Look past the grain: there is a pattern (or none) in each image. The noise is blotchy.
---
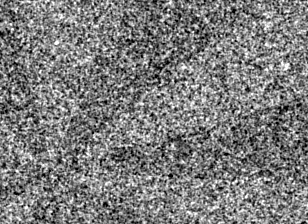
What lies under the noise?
spokes from one point
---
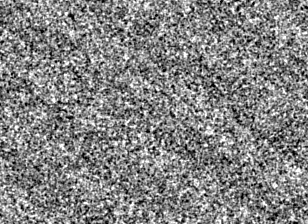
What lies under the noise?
diagonal stripes
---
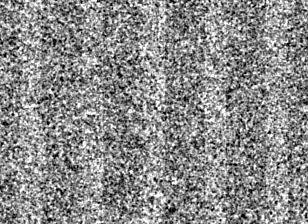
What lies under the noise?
vertical stripes
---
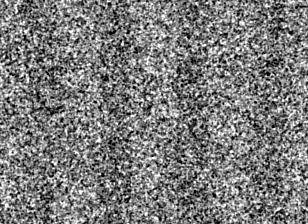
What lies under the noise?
vertical stripes
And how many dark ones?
4
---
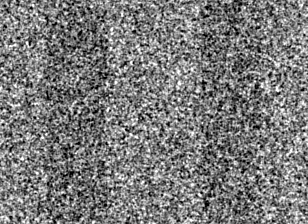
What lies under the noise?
vertical stripes
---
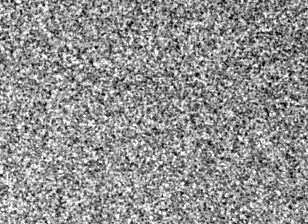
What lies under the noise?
a smooth slope
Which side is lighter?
bottom left
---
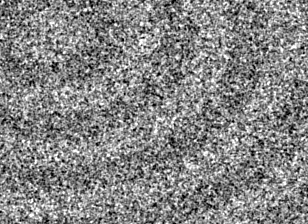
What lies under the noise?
rings round one point
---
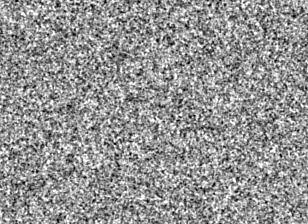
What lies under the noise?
only noise
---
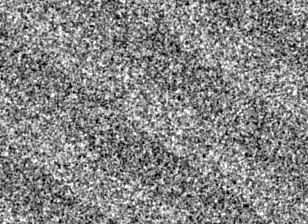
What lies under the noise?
diagonal stripes
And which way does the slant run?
top left to bottom right
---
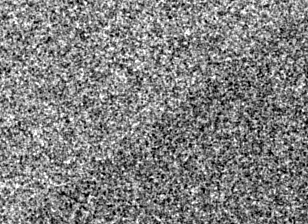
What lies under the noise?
a sharp edge
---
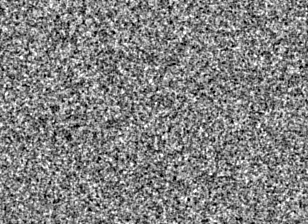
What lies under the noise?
only noise
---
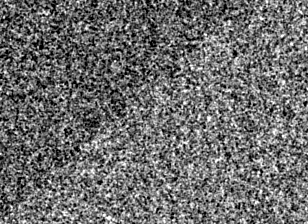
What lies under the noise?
a sharp edge
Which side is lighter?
bottom right
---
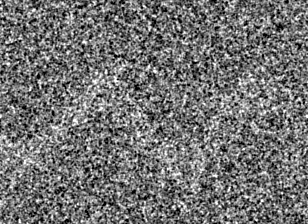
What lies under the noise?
a wavy band
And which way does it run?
left to right
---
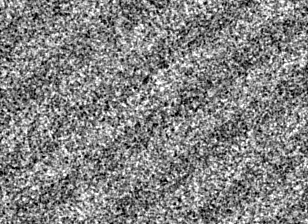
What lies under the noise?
diagonal stripes
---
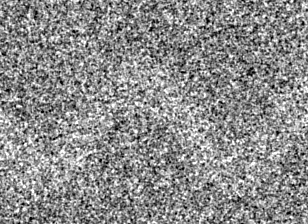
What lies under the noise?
a wavy band
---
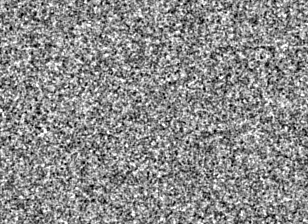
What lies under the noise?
only noise
